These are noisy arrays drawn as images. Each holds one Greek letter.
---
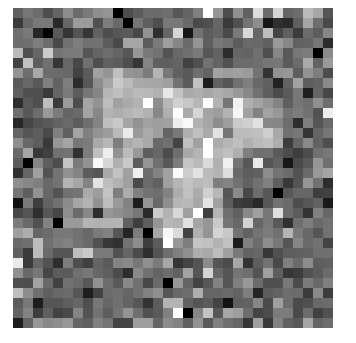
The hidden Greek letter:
pi
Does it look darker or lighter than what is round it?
lighter
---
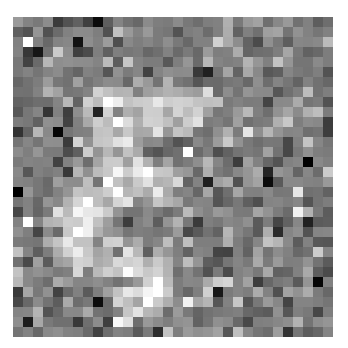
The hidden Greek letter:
xi
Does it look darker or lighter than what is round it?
lighter
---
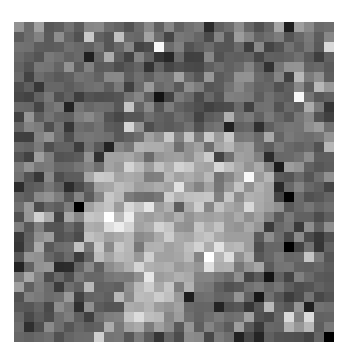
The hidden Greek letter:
phi
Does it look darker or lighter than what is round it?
lighter
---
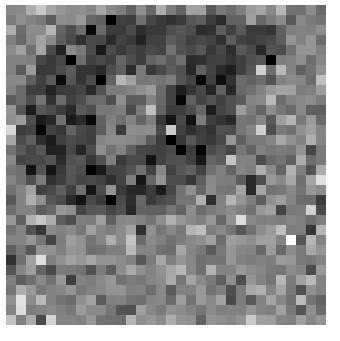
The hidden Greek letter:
sigma
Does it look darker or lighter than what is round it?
darker
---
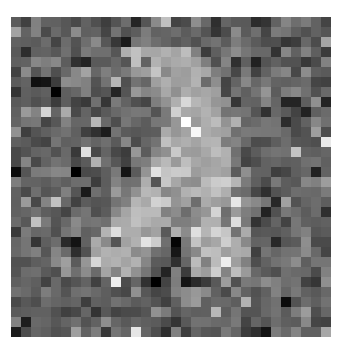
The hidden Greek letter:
lambda
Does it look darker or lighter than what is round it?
lighter
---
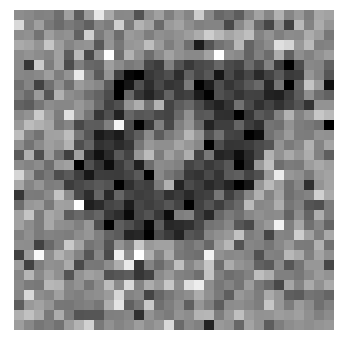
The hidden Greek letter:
sigma
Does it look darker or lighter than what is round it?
darker
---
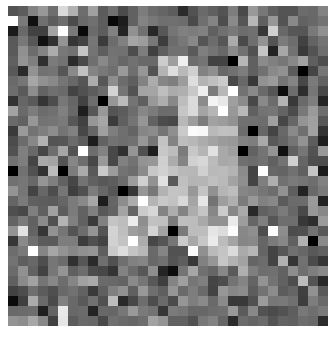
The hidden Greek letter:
lambda
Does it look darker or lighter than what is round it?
lighter
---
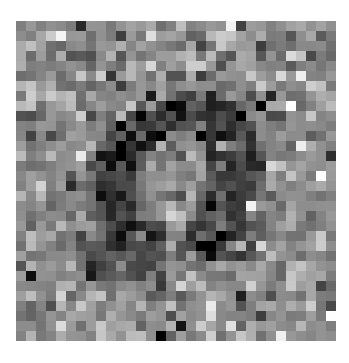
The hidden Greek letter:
omega
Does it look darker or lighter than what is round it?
darker
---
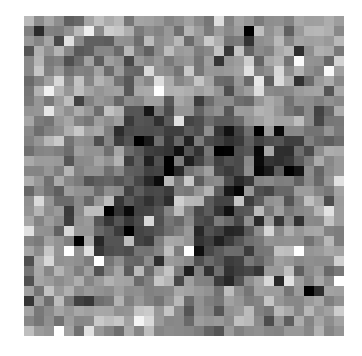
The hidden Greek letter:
pi
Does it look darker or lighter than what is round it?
darker
